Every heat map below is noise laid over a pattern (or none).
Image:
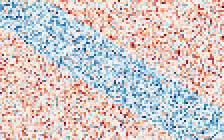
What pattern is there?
a diagonal band
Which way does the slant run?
top left to bottom right
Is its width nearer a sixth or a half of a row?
a half
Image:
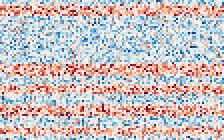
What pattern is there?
bands of rows
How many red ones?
5
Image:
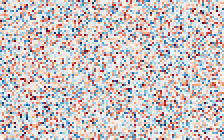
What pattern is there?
only noise
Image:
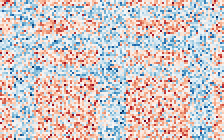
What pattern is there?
bands of rows crossing bands of columns
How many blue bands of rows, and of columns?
3 and 3
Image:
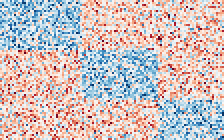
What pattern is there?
blocks along the diagonal
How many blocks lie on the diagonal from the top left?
3
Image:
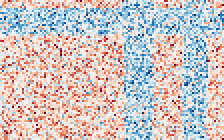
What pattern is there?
bands of rows crossing bands of columns
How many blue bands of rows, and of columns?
1 and 2
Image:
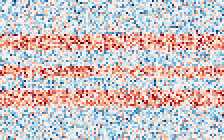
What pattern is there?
bands of rows
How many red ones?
3
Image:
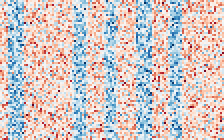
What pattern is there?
bands of columns
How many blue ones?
5
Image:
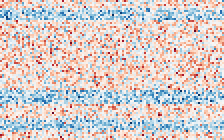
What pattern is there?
bands of rows
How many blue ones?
3
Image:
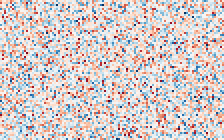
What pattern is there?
only noise
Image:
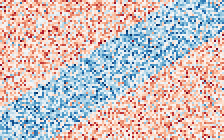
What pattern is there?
a diagonal band
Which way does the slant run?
bottom left to top right
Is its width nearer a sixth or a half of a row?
a half
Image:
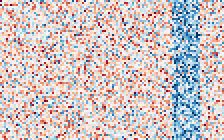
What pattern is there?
one band of columns
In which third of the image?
right
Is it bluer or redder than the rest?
bluer
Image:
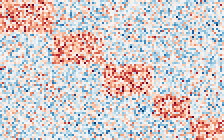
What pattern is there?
blocks along the diagonal
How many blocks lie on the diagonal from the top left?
5
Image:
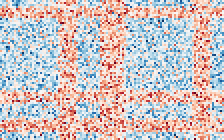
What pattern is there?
bands of rows crossing bands of columns
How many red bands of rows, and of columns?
3 and 3
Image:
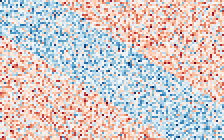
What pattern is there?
a diagonal band
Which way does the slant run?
top left to bottom right
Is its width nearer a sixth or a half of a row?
a half
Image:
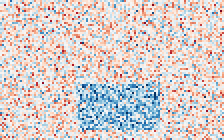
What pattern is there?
one block
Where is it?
bottom middle
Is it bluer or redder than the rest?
bluer
